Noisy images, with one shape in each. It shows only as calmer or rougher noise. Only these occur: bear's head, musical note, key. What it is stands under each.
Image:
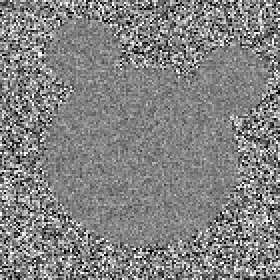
bear's head
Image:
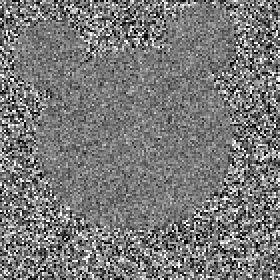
bear's head
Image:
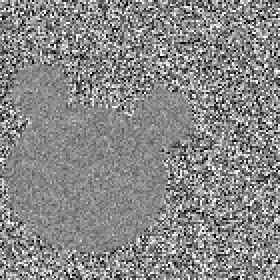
bear's head
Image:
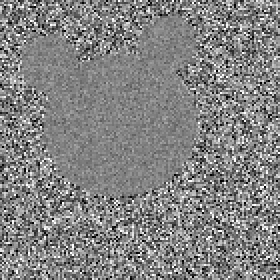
bear's head
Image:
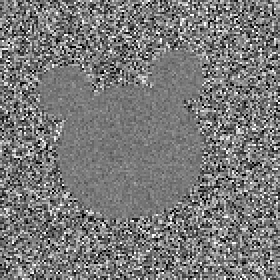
bear's head
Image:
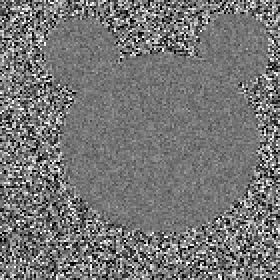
bear's head
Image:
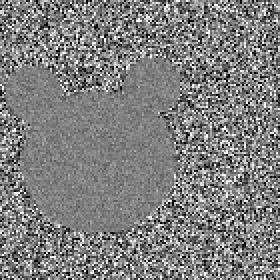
bear's head
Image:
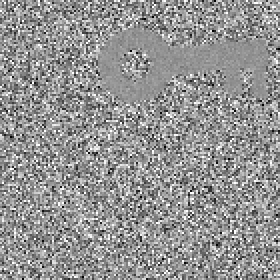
key
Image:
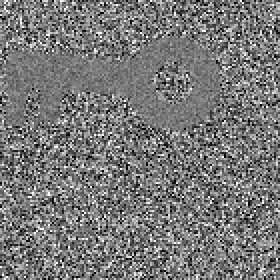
key
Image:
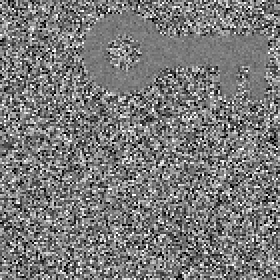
key
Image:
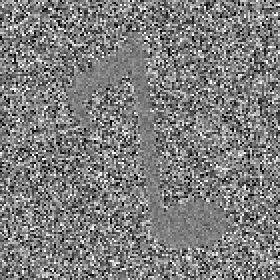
musical note
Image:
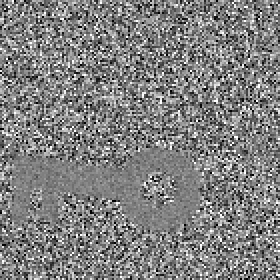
key
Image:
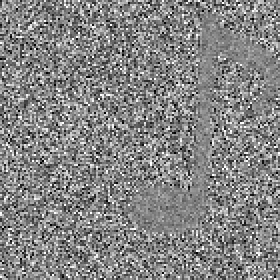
musical note
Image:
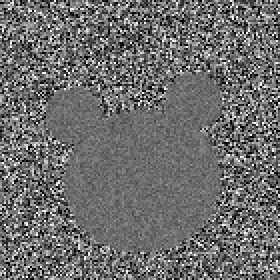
bear's head
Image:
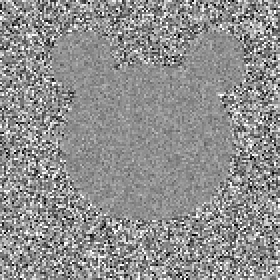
bear's head
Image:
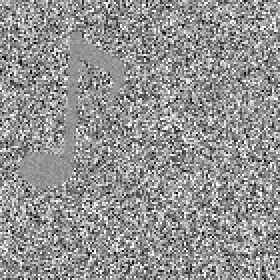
musical note
